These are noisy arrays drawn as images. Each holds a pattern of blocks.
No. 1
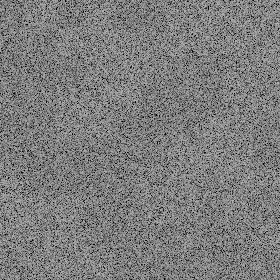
mirrored about the diagonal from the bottom left
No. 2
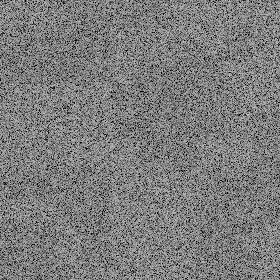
mirrored about the diagonal from the bottom left
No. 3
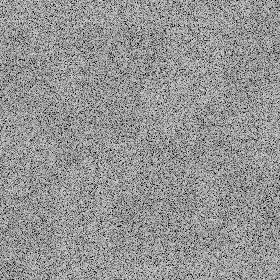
the same after a half turn
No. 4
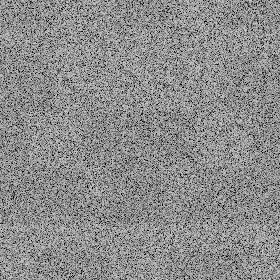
left and right mirror each other
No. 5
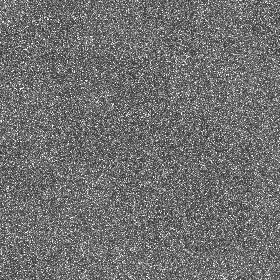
mirrored about the diagonal from the top left
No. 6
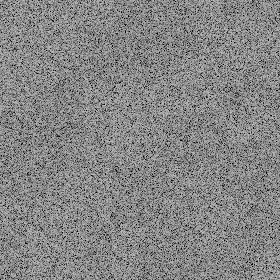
mirrored about the diagonal from the top left
